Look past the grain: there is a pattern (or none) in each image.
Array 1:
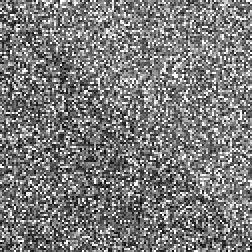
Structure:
a sharp edge
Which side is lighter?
top right
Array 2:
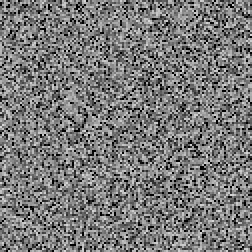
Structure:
only noise
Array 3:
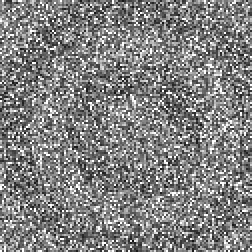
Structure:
rings round one point
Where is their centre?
centre
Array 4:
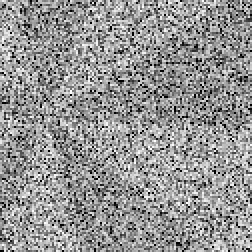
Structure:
spokes from one point
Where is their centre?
middle left
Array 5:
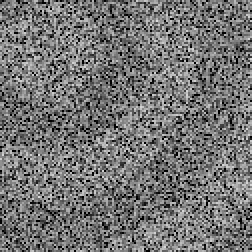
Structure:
rings round one point
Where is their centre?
top left
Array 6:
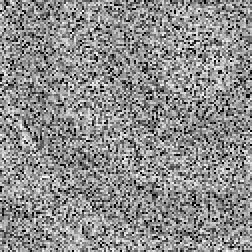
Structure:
rings round one point
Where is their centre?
top right
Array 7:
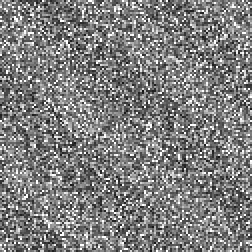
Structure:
diagonal stripes
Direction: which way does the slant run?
top left to bottom right
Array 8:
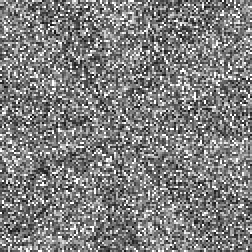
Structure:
spokes from one point
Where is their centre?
centre
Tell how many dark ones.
7
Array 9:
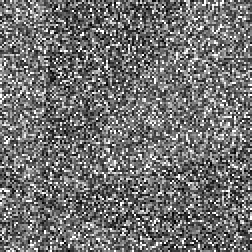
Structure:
spokes from one point
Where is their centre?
bottom left
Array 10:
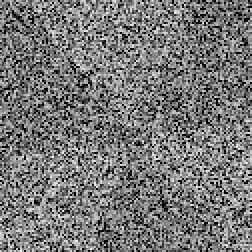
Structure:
spokes from one point
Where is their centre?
centre
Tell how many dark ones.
3
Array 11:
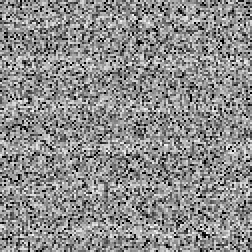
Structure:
horizontal stripes
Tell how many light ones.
6
